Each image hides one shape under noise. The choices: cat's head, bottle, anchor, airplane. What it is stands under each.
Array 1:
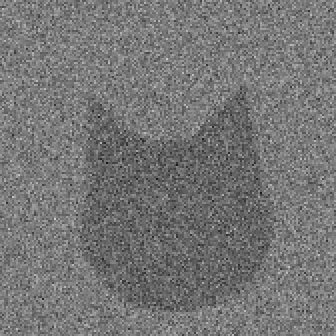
cat's head
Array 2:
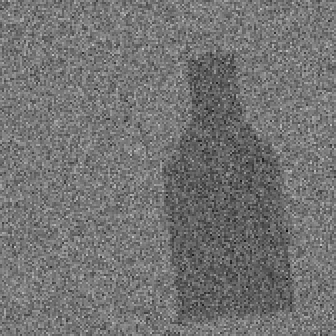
bottle
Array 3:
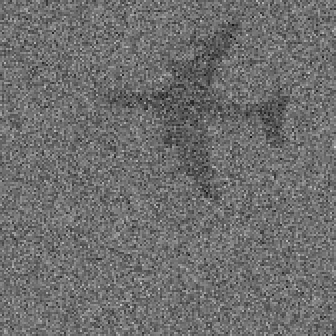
airplane
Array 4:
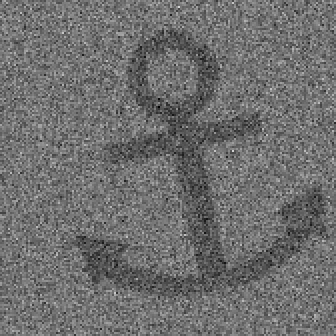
anchor
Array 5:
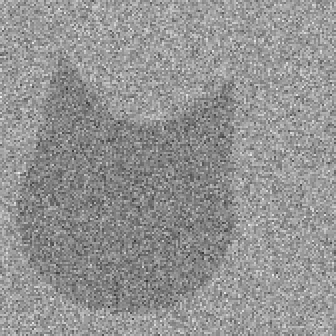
cat's head
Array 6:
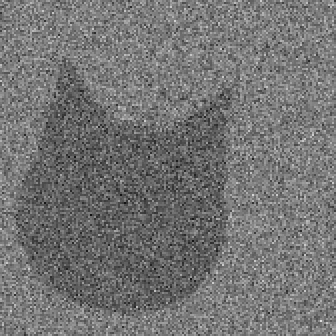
cat's head
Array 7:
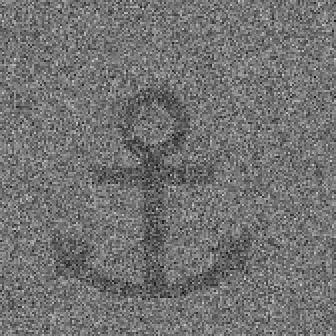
anchor
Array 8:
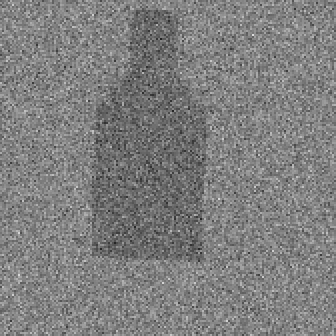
bottle
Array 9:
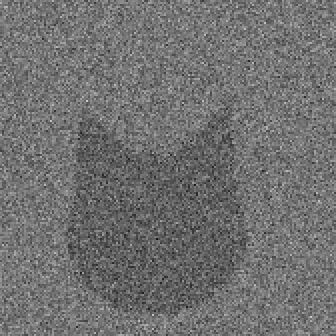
cat's head
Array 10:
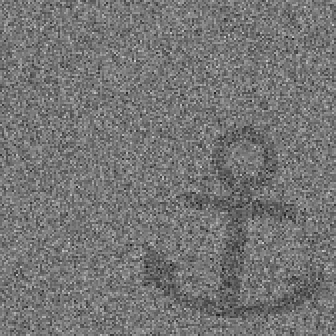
anchor
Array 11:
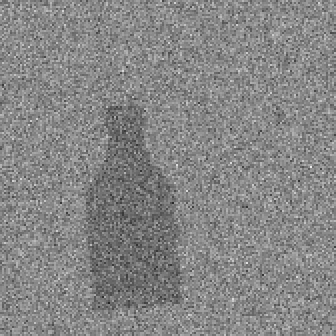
bottle
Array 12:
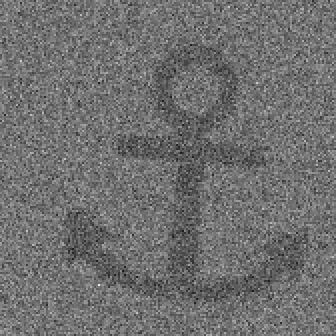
anchor
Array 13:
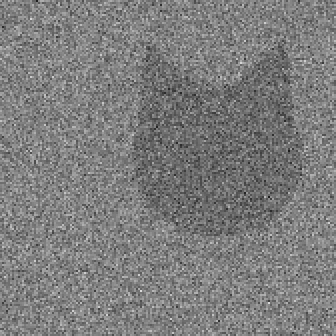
cat's head
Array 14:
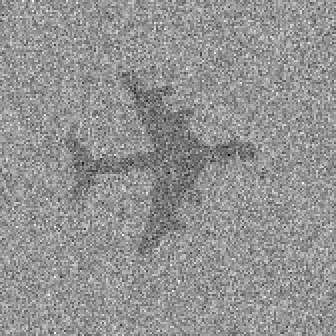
airplane
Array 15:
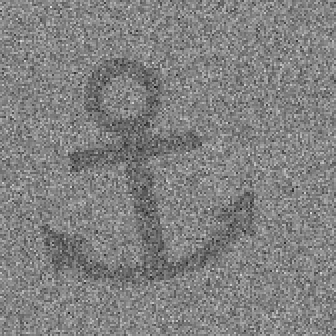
anchor
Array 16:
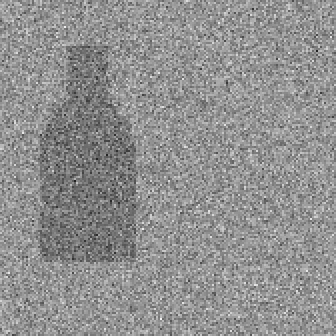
bottle
